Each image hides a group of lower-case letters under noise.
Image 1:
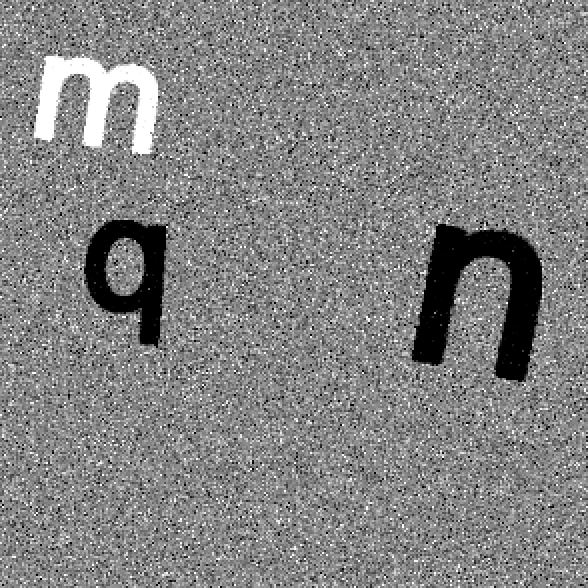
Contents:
top left: light m; middle left: dark q; middle right: dark n
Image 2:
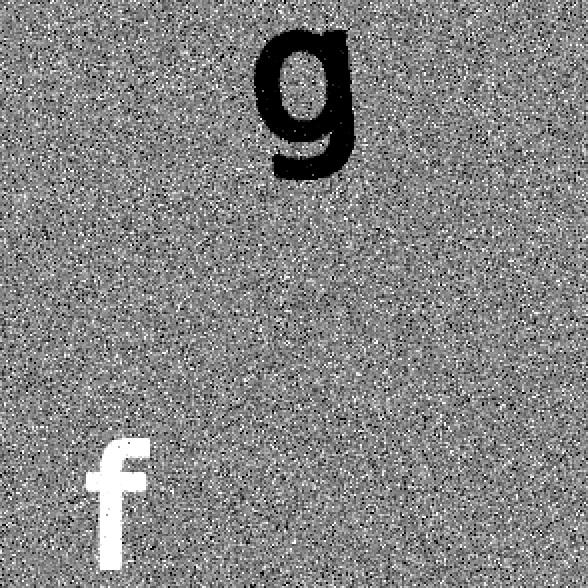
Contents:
top middle: dark g; bottom left: light f
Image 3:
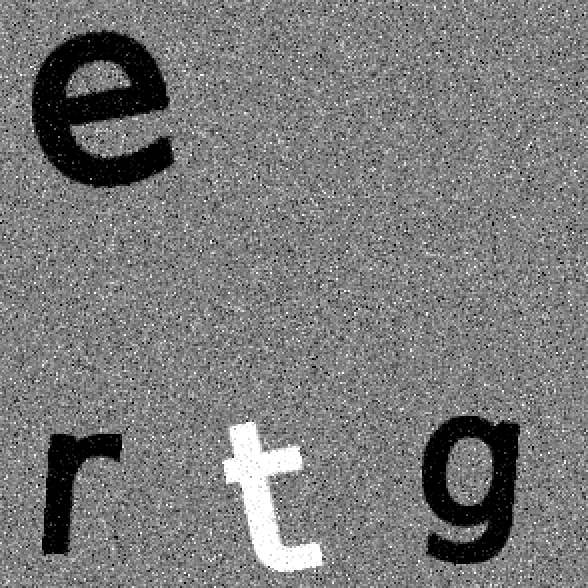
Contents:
top left: dark e; bottom left: dark r; bottom middle: light t; bottom right: dark g
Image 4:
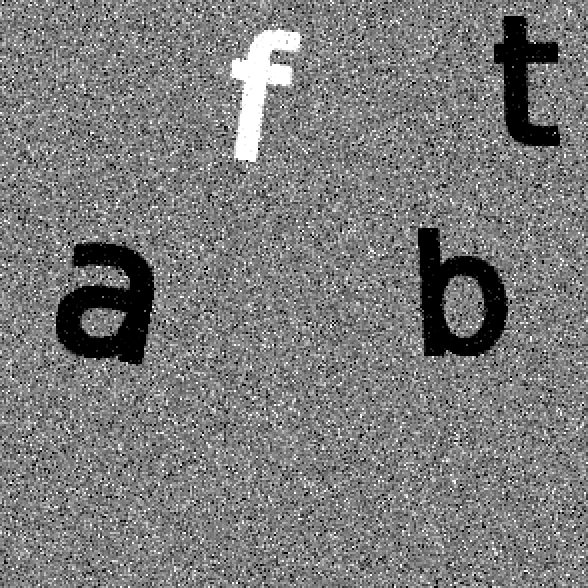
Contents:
top middle: light f; top right: dark t; middle left: dark a; middle right: dark b
